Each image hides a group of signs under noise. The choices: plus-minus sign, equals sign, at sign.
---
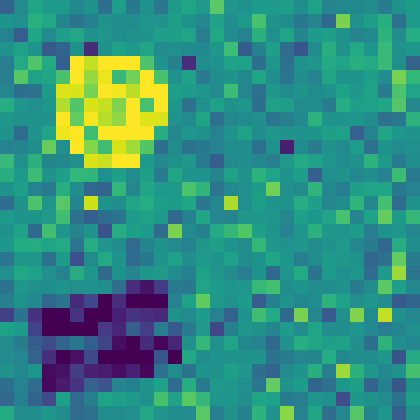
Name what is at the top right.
nothing
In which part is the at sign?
top left
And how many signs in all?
2
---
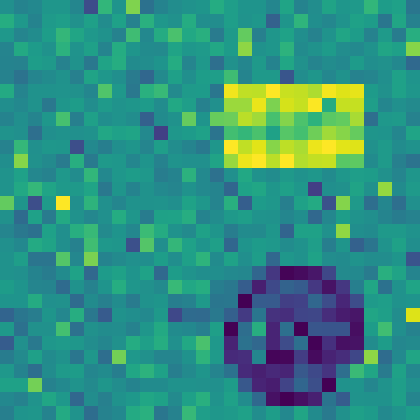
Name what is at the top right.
equals sign
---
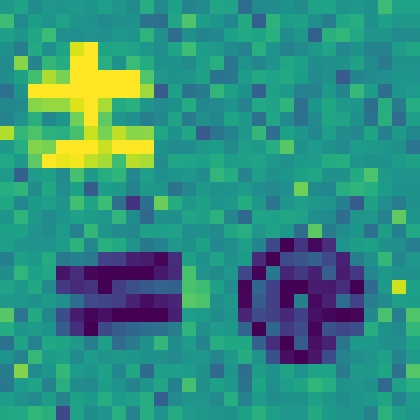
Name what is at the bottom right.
at sign
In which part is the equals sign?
bottom left
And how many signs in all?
3
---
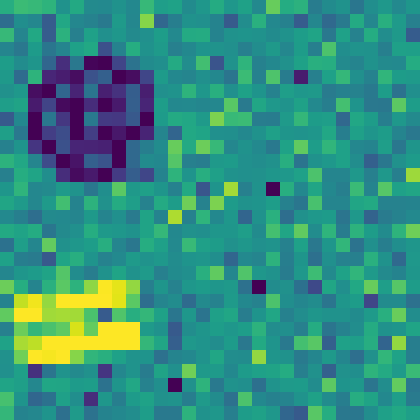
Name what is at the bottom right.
nothing
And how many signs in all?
2
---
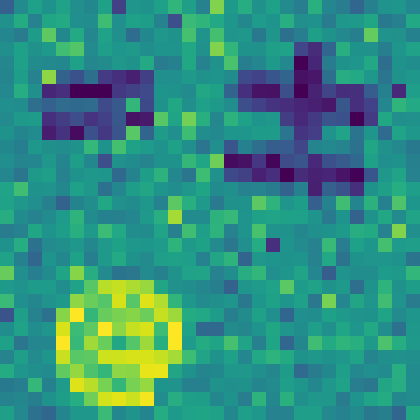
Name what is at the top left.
equals sign
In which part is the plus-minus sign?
top right
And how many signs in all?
3
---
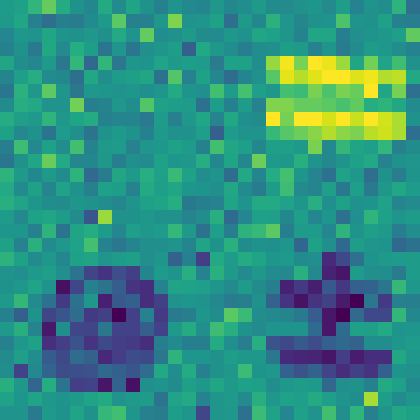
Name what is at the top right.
equals sign
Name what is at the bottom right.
plus-minus sign
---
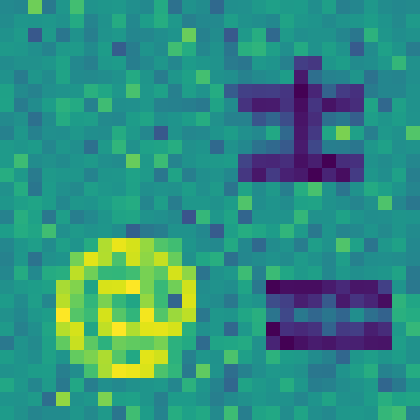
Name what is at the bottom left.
at sign
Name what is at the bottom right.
equals sign
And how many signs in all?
3
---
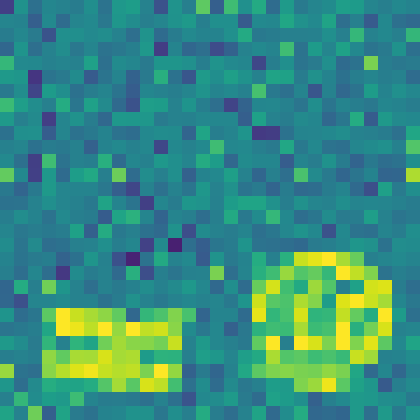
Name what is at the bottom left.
equals sign
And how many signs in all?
2
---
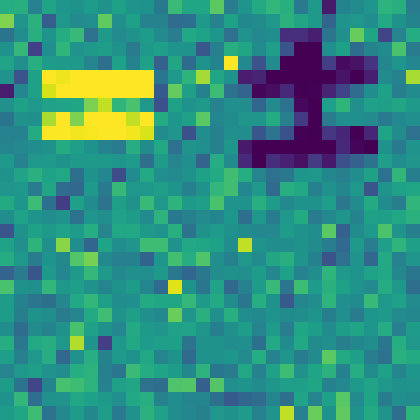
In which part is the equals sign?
top left
